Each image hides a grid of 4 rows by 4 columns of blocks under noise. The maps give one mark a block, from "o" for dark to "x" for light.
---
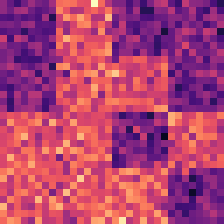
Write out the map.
oxoo
oxxo
xxox
xxxo
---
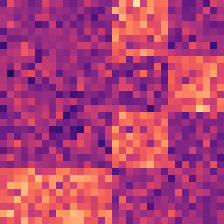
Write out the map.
ooxo
ooox
ooxo
xxoo
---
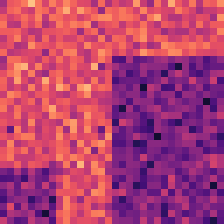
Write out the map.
xxxx
xxoo
xxoo
oxoo
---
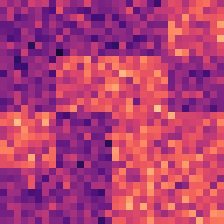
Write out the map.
ooox
oxxo
xoxx
ooxx
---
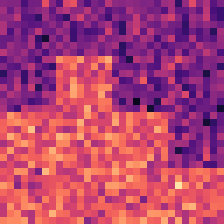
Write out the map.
oooo
oxoo
xxxo
xxxx
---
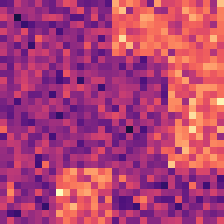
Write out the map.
ooxx
ooox
ooox
oxoo
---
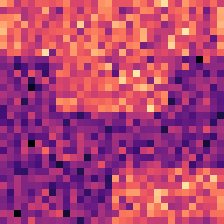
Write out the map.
xxxx
oxxo
oooo
ooxx
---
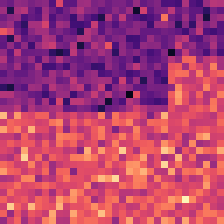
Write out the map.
oooo
ooox
xxxx
xxxx
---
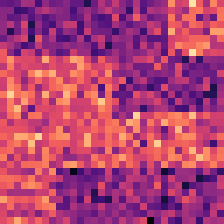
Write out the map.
ooox
xxoo
xxxx
xooo
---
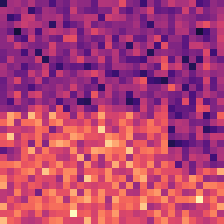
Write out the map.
oooo
oooo
xxxo
xxxx
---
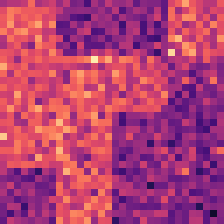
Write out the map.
xoox
xxxo
xxoo
oxoo
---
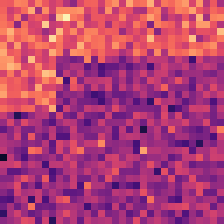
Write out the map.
xxxx
xooo
oooo
oooo
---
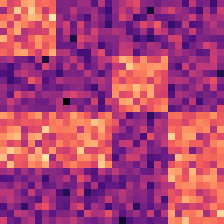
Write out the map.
xooo
ooxo
xxox
ooox
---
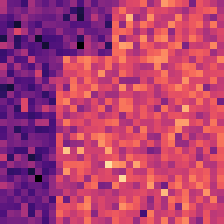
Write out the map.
ooxx
oxxx
oxxx
oxxx
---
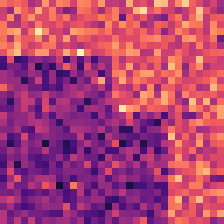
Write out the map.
xxxx
ooxx
ooox
ooox
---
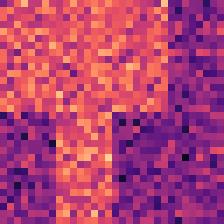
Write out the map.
xxxo
xxxo
oxoo
oxoo
